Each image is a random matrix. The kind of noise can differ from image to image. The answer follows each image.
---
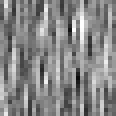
streaked along the columns
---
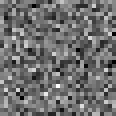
low rank plus noise
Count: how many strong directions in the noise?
five to eight
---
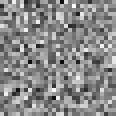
low rank plus noise
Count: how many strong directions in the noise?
five to eight
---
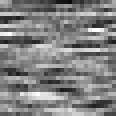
streaked along the rows
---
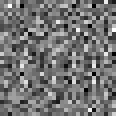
low rank plus noise
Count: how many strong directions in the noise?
three or four
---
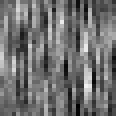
streaked along the columns
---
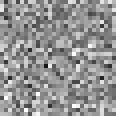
low rank plus noise
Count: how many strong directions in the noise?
five to eight
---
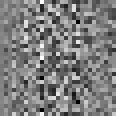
columns of uneven size
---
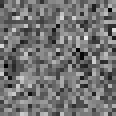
low rank plus noise
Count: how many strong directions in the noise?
five to eight
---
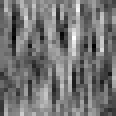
streaked along the columns
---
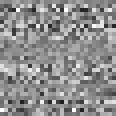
rows of uneven size
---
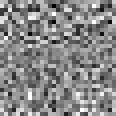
low rank plus noise
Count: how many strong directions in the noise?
two
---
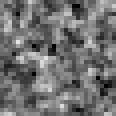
blotchy
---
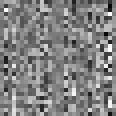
columns of uneven size
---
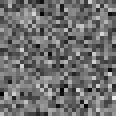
independent entries
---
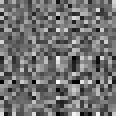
low rank plus noise
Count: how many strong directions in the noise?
one
